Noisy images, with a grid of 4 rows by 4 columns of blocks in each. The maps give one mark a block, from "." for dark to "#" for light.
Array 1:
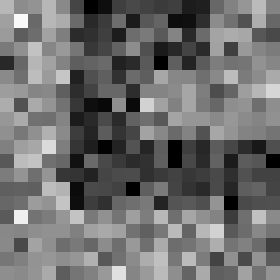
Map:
#..#
#.##
#...
####
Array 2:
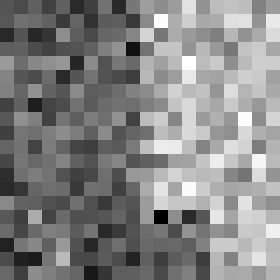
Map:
..##
..##
..##
...#
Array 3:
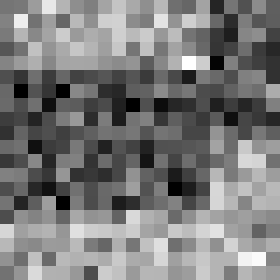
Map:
###.
....
...#
####
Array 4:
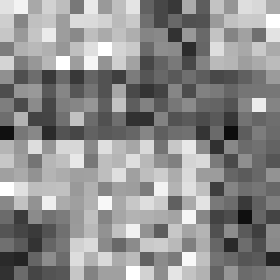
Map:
##.#
....
###.
.##.
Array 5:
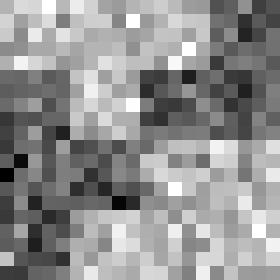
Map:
###.
.#..
..##
.###
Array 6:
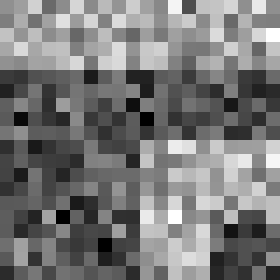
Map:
####
....
..##
..#.
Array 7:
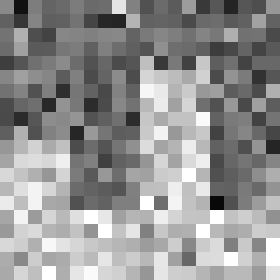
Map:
....
..#.
#.#.
####
